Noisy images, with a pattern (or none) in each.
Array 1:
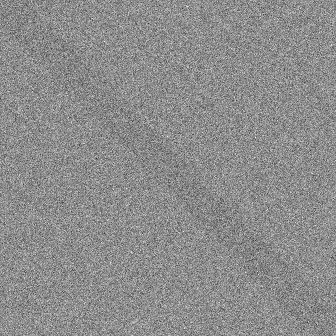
a diagonal band
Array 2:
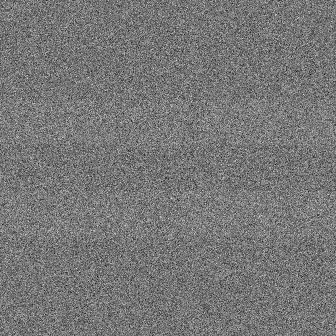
bands of rows
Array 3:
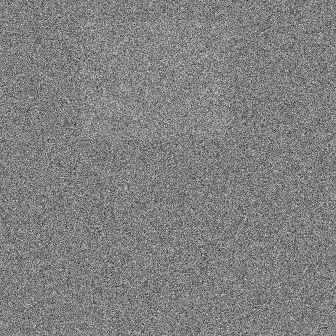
one block
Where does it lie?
top middle
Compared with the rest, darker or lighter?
lighter
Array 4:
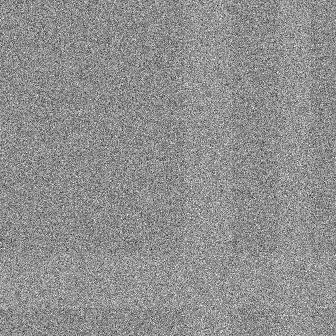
bands of rows crossing bands of columns
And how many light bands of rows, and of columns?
1 and 2
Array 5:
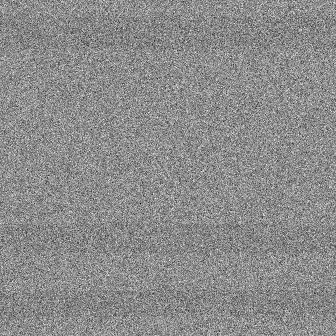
bands of rows
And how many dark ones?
3
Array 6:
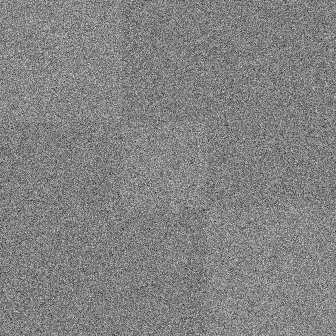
blocks along the diagonal
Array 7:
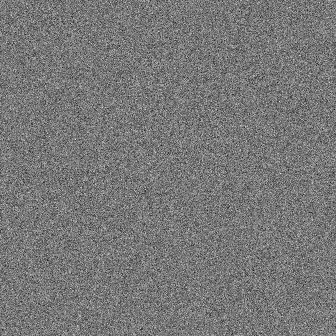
only noise
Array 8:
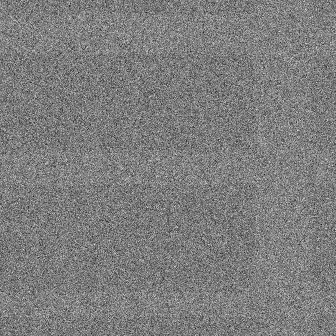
bands of rows crossing bands of columns
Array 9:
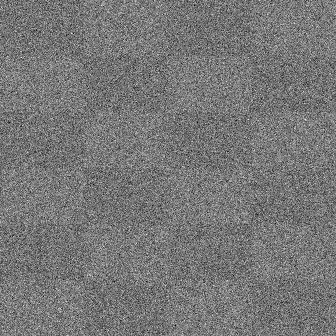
a checkerboard
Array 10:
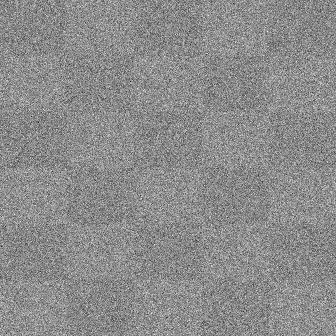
a checkerboard
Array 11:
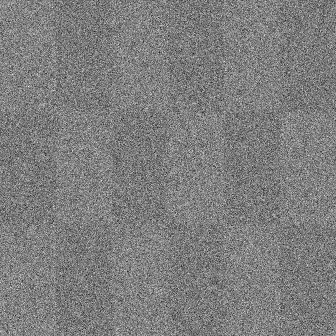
a checkerboard
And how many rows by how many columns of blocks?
3 by 6
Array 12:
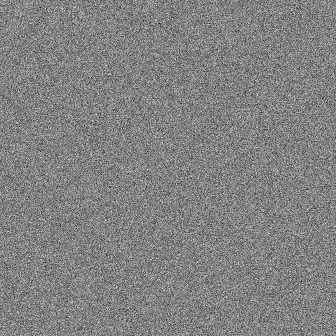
only noise
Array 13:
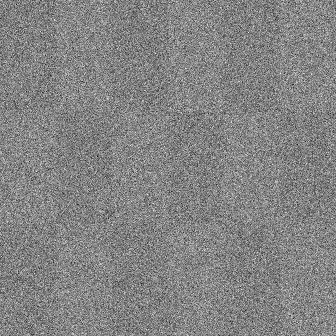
a checkerboard
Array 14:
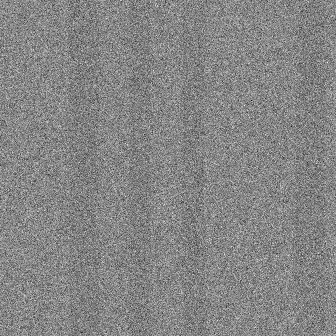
bands of columns
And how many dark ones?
4
